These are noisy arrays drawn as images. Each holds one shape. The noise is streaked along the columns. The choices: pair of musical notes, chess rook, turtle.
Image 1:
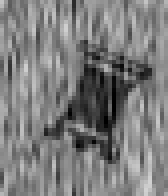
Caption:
dark chess rook
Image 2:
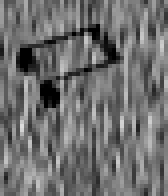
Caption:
dark pair of musical notes
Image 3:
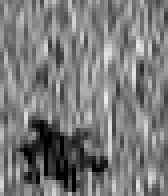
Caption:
dark turtle
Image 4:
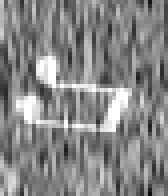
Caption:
light pair of musical notes
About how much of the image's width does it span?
two thirds
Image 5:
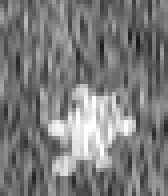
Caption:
light turtle
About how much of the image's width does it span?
half
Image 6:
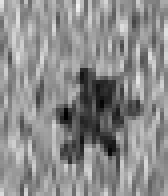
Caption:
dark turtle
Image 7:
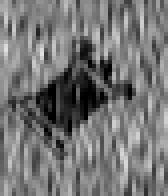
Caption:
dark chess rook
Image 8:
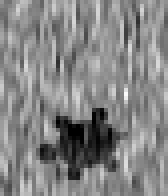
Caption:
dark turtle
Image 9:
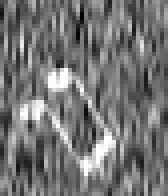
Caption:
light pair of musical notes
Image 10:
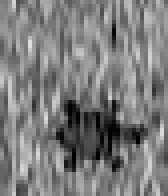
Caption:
dark turtle
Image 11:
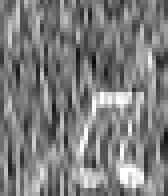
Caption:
light pair of musical notes
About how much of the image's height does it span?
half
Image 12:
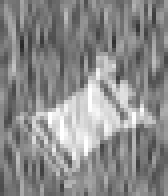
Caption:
light chess rook
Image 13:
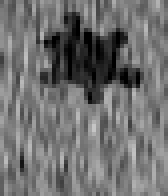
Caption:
dark turtle
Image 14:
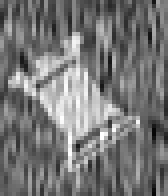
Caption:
light chess rook
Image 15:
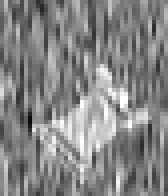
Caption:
light chess rook
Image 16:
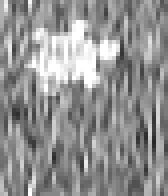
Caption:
light turtle
